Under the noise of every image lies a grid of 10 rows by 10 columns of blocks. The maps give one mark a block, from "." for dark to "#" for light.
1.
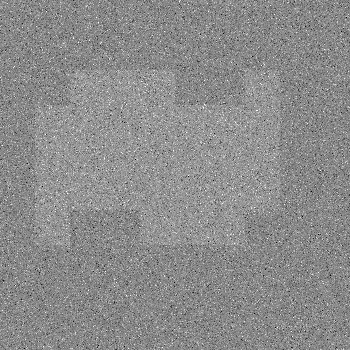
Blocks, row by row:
. . . . . . . . . .
. . . . . . . . . .
. . # # # . . # . .
. # # # # # # # . .
. # # # # # # # . .
. # # # # # # # . .
. # . . # # # . . .
. . . . . . . . . .
. . . . . . . . . .
. . . . . . . . . .
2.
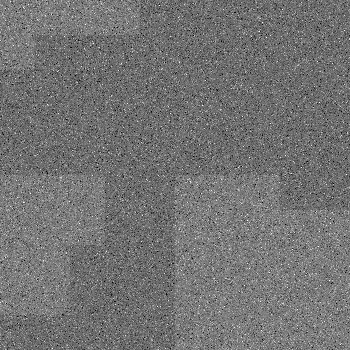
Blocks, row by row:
# # # # . . . . . .
# . . . . . . . . .
. . . . . . . . . .
. . . . . . . . . .
. . . . . . . . . .
# # # . . # # # . .
# # # . . # # # # #
# # . . . # # # # #
# # . . . # # # # #
. . . . . # # # # #
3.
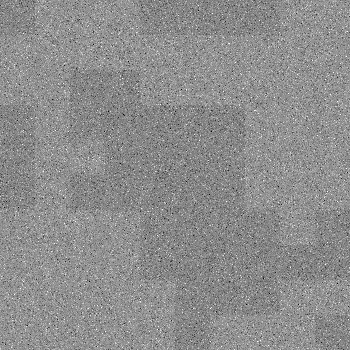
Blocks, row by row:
. # # # . . . . # #
# # # # # # # # # #
# # . . # # # # # #
. # . . . . . # # #
. # # . . . . # # #
. # . . . . . # # #
# # # # . . . . # .
# # # # . . . . . .
# # # # # . . . # #
# # # # # . # # # .
